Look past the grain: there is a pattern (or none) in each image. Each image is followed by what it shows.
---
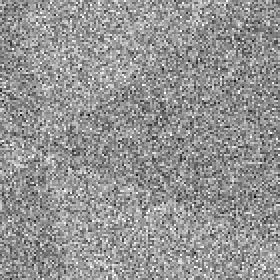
spokes from one point
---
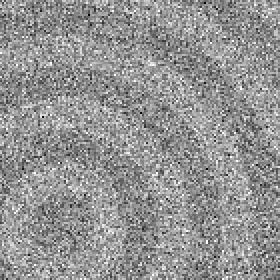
rings round one point
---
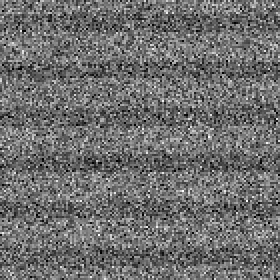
horizontal stripes
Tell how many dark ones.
6
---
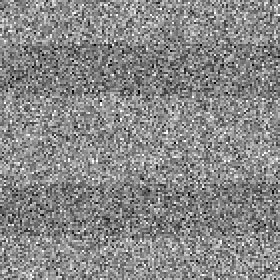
horizontal stripes
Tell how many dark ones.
2
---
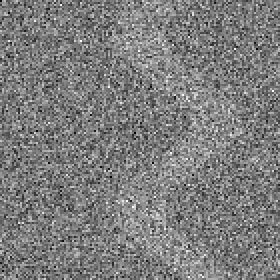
a wavy band
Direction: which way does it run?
top to bottom
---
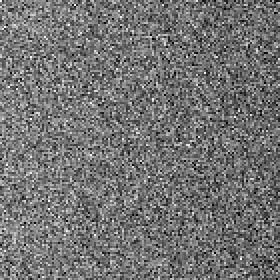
a smooth slope
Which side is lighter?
left
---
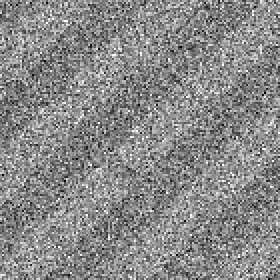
diagonal stripes
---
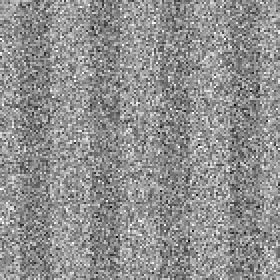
vertical stripes
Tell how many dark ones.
4
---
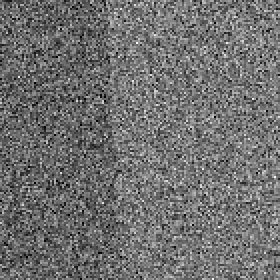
a sharp edge
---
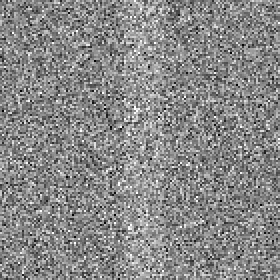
one vertical stripe
